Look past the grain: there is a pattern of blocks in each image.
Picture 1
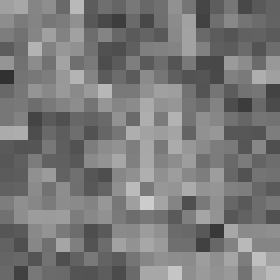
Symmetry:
no symmetry
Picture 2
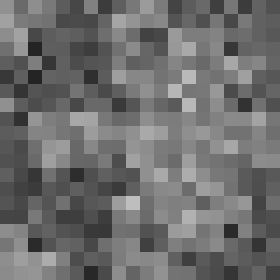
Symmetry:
top and bottom mirror each other
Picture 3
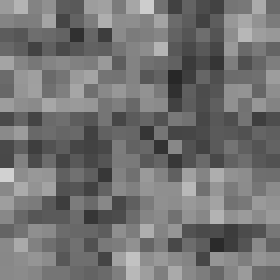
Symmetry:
the same after a half turn
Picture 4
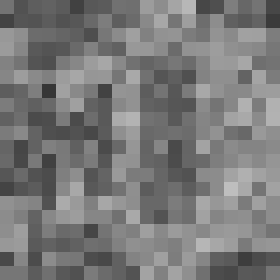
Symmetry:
top and bottom mirror each other
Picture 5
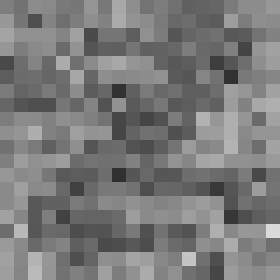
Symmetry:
the same after a half turn
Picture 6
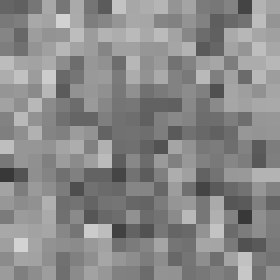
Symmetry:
no symmetry
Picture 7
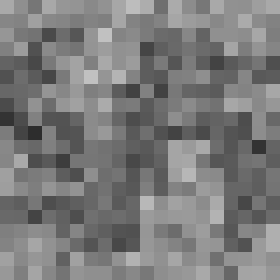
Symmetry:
the same after a half turn
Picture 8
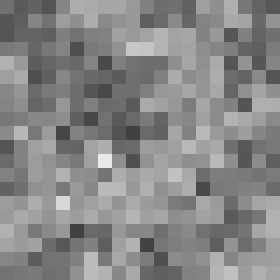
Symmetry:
mirrored about the diagonal from the top left
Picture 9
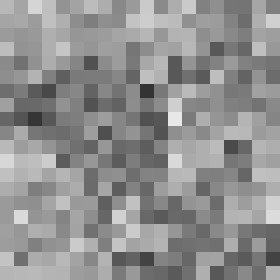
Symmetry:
no symmetry
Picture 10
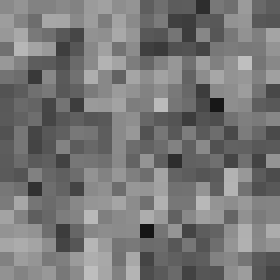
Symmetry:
top and bottom mirror each other
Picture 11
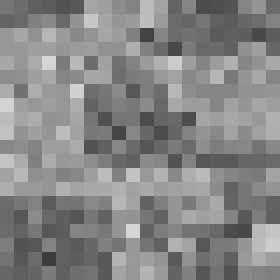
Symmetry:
no symmetry
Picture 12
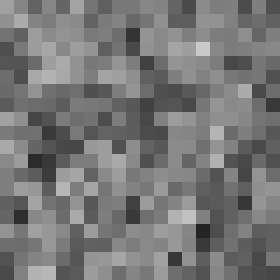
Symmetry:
no symmetry
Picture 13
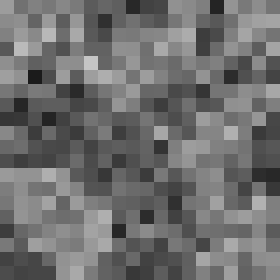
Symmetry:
mirrored about the diagonal from the bottom left
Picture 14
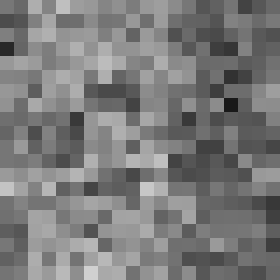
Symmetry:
top and bottom mirror each other
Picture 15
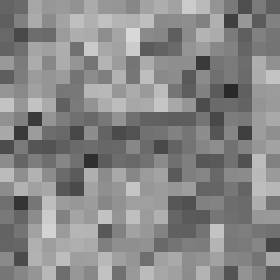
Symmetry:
top and bottom mirror each other
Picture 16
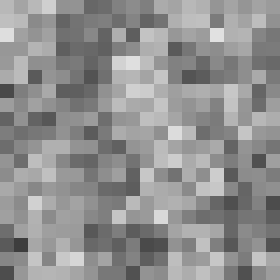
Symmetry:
no symmetry
